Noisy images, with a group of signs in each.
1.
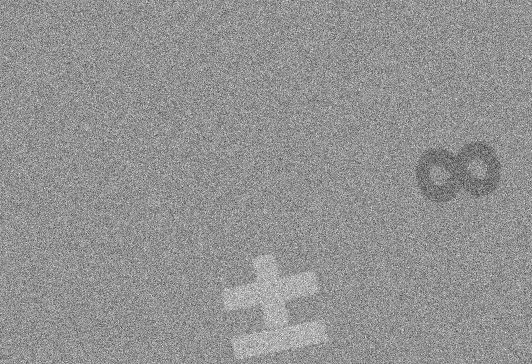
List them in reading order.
middle right: dark infinity sign; bottom middle: light plus-minus sign
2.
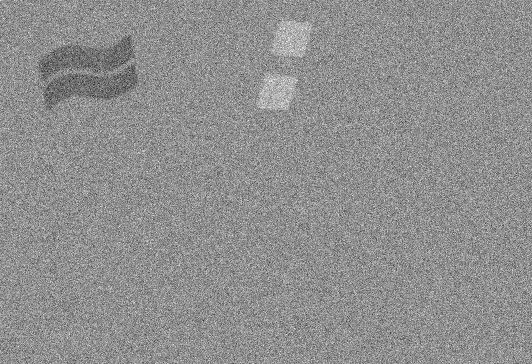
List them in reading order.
top left: dark approximately sign; top middle: light colon
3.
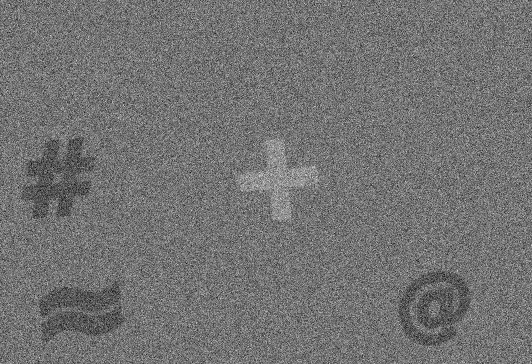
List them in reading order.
middle left: dark hash sign; centre: light plus sign; bottom left: dark approximately sign; bottom right: dark at sign
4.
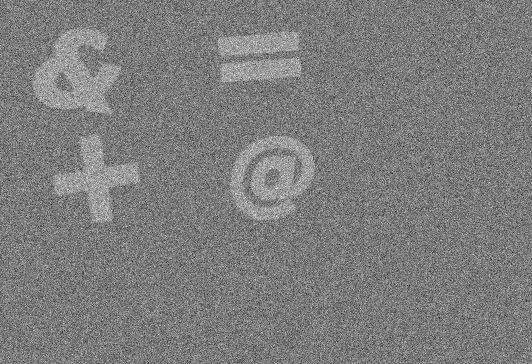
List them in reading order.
top left: light ampersand; top middle: light equals sign; middle left: light plus sign; centre: light at sign
